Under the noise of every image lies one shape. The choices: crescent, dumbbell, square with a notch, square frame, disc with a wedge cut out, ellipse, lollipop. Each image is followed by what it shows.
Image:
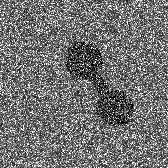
dumbbell
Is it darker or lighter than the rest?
darker
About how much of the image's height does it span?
half
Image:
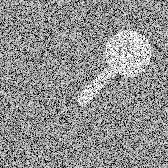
lollipop
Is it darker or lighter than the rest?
lighter
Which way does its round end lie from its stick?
up and right
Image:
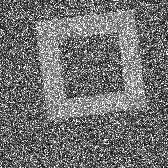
square frame
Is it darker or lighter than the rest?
lighter
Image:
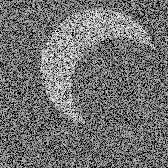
crescent
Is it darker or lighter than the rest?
lighter
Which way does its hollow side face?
down and right
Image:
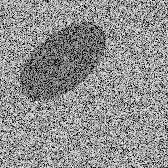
ellipse
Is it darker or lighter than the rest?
darker
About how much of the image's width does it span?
half
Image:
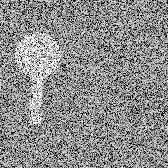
lollipop
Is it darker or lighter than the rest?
lighter
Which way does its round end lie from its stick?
up
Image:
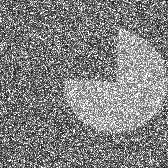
disc with a wedge cut out
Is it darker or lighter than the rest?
lighter
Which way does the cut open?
up and left
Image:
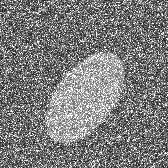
ellipse
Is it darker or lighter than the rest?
lighter
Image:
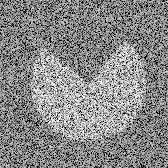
disc with a wedge cut out
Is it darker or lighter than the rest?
lighter
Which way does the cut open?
up
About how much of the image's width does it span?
two thirds
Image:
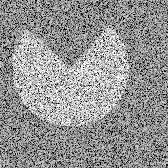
disc with a wedge cut out
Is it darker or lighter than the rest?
lighter
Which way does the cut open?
up
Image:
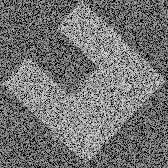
square with a notch
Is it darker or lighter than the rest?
lighter
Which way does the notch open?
up and left
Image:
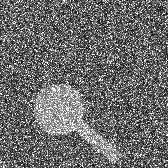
lollipop
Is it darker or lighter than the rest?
lighter
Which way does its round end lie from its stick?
up and left
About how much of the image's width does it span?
half
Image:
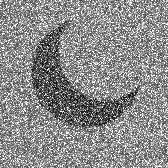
crescent
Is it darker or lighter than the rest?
darker
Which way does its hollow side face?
up and right
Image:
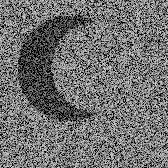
crescent
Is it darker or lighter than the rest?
darker
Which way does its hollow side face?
right
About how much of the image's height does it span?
two thirds
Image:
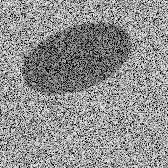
ellipse
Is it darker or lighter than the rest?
darker
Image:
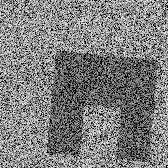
square with a notch
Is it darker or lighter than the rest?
darker
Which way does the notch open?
down
